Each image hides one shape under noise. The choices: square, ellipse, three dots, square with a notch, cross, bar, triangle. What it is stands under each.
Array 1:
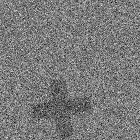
dark cross, bottom middle
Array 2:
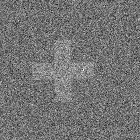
light cross, centre
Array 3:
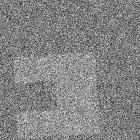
light square with a notch
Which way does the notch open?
left
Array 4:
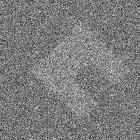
light square with a notch
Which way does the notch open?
down and right
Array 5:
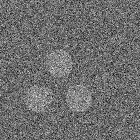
light three dots
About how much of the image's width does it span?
half
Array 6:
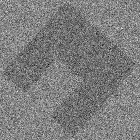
dark square with a notch
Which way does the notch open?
down and left
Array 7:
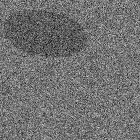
dark ellipse
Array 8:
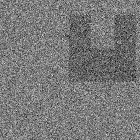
dark square with a notch
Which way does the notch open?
up
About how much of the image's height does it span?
half
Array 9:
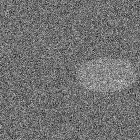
light ellipse, middle right
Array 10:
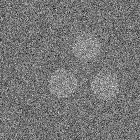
light three dots
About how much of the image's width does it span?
half
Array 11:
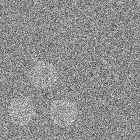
light three dots
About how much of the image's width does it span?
half
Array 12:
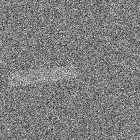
light bar
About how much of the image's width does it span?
half
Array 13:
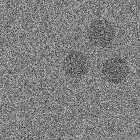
dark three dots
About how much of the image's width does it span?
half
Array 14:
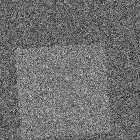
light square
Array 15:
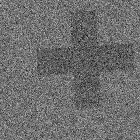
dark cross
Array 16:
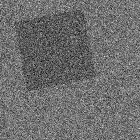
dark square
